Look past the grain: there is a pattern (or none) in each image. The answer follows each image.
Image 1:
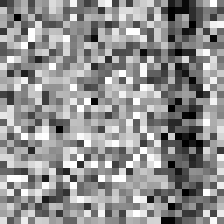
one vertical stripe
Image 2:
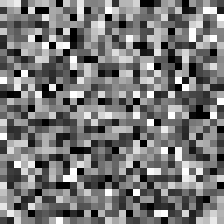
only noise
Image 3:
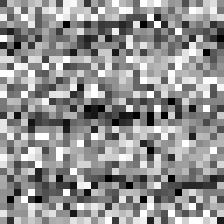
horizontal stripes
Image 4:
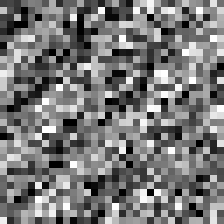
diagonal stripes
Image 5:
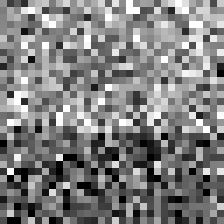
a sharp edge
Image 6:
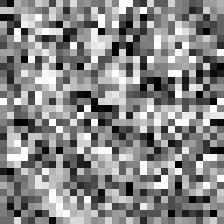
rings round one point
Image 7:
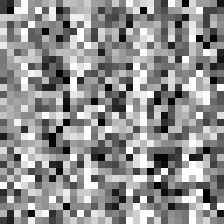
vertical stripes
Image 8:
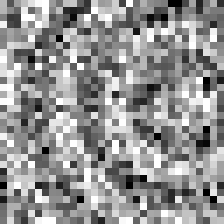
rings round one point
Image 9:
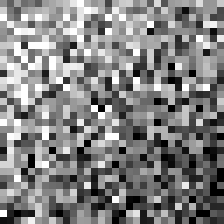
a smooth slope
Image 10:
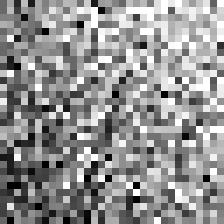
a smooth slope
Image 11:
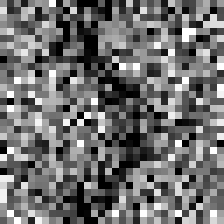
a wavy band
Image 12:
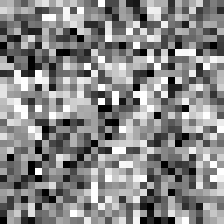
spokes from one point
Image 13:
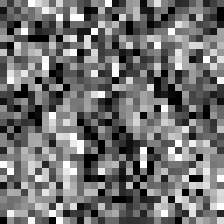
spokes from one point
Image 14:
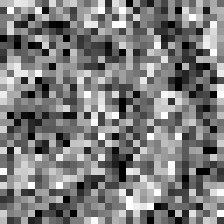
rings round one point
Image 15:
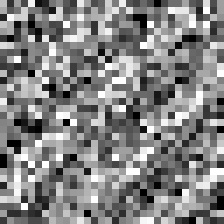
diagonal stripes
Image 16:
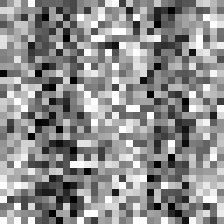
vertical stripes
